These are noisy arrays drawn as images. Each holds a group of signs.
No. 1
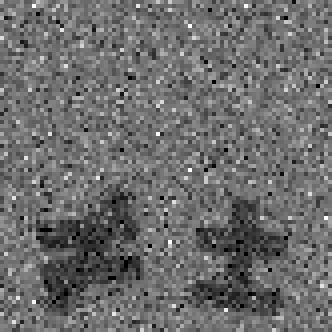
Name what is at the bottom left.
not-equal sign
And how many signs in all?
2
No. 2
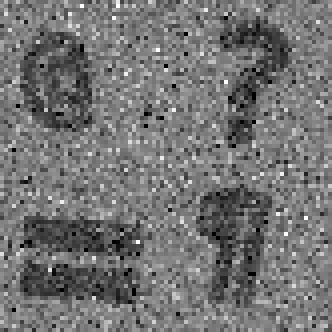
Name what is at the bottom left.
equals sign
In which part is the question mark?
top right
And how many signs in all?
4
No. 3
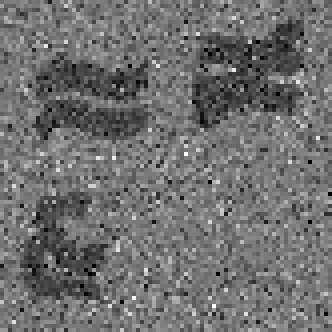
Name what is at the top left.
approximately sign
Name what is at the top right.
not-equal sign
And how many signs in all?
3
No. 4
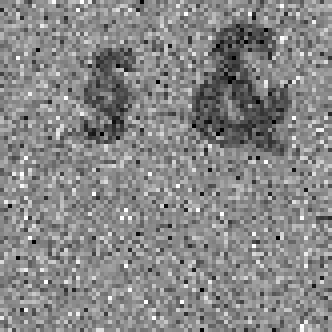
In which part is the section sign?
top left
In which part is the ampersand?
top right
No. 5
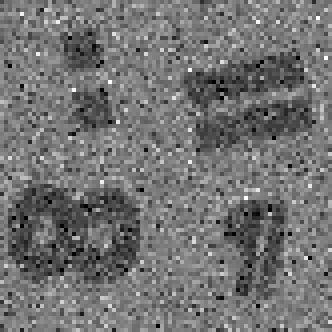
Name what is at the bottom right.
pilcrow
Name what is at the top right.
equals sign
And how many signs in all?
4
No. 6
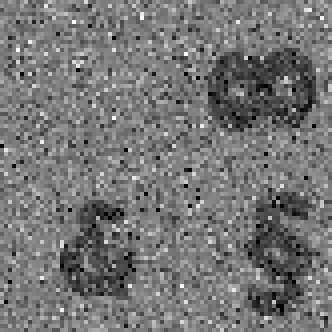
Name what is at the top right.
infinity sign
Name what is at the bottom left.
ampersand
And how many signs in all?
3
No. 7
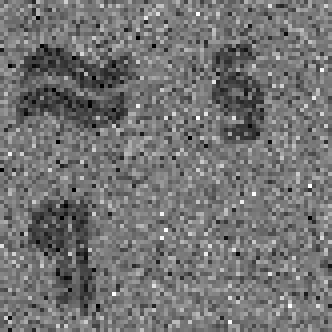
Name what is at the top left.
approximately sign
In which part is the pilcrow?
bottom left
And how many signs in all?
3
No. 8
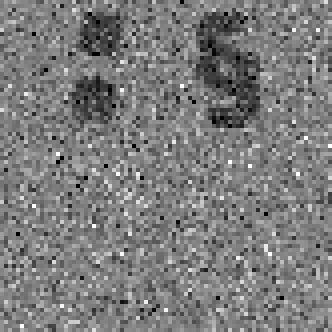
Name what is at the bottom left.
nothing
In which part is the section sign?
top right
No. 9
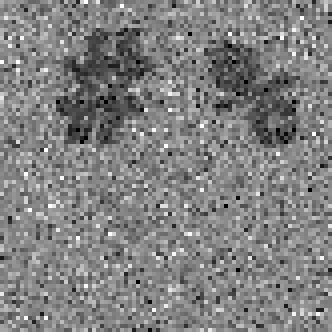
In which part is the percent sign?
top right
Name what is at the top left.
hash sign
